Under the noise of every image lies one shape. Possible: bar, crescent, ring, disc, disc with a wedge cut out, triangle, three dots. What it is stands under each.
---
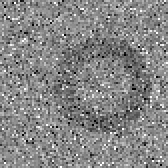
dark ring
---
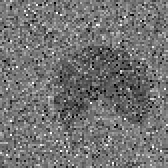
dark disc with a wedge cut out
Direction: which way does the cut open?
down
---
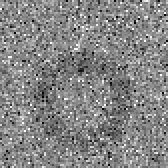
dark ring
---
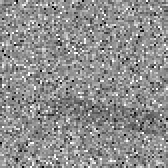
dark bar
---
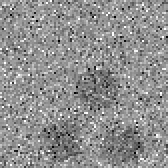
dark three dots
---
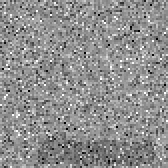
dark bar
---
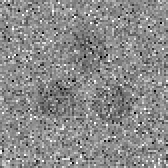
dark three dots
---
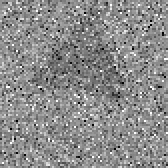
dark triangle
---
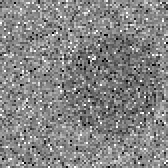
dark disc
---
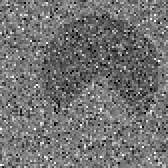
dark disc with a wedge cut out
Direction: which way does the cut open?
down
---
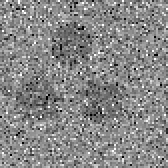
dark three dots
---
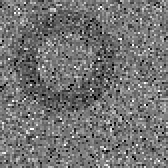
dark ring
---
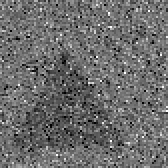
dark triangle
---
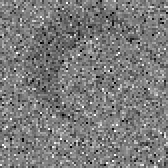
dark crescent
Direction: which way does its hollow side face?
down and right
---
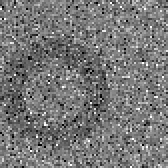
dark ring
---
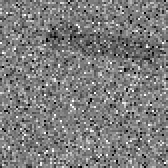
dark bar
